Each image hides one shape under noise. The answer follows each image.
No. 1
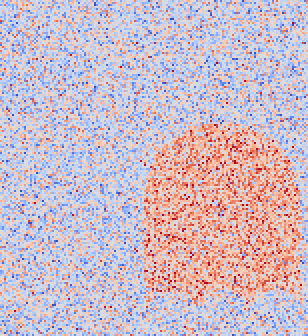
ghost
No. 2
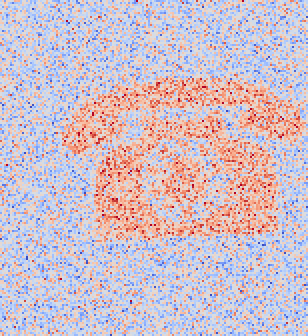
telephone
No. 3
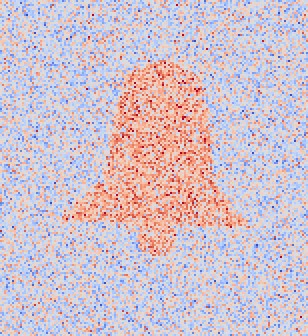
bell
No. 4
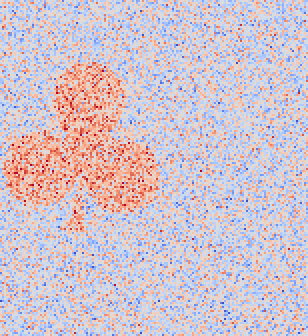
club
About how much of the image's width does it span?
half
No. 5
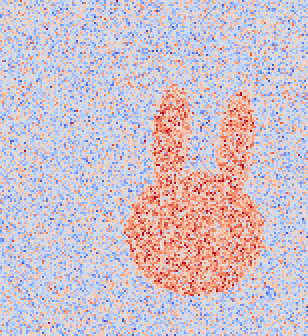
rabbit's head
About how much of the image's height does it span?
two thirds
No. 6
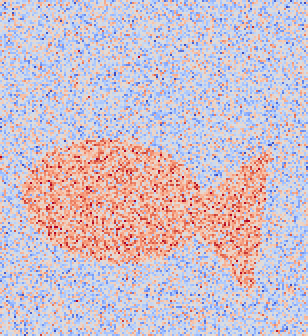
fish
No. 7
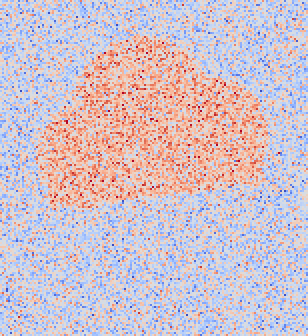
cloud
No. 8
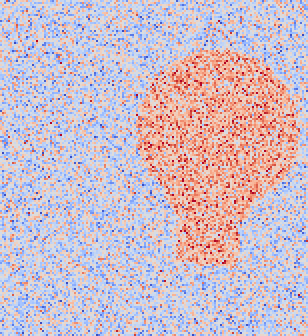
light bulb
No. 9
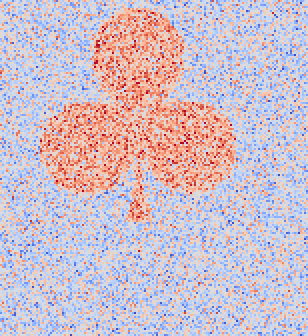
club
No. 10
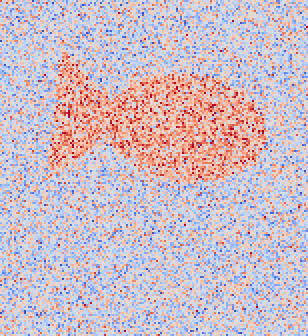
fish
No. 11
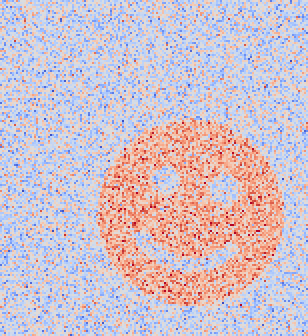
smiling face
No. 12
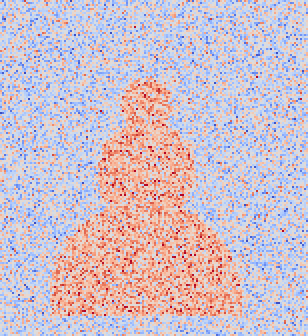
chess pawn
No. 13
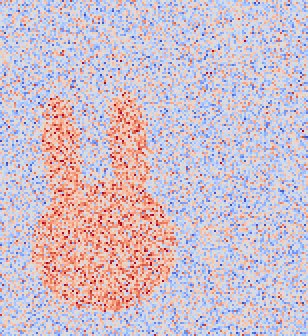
rabbit's head
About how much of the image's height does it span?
two thirds
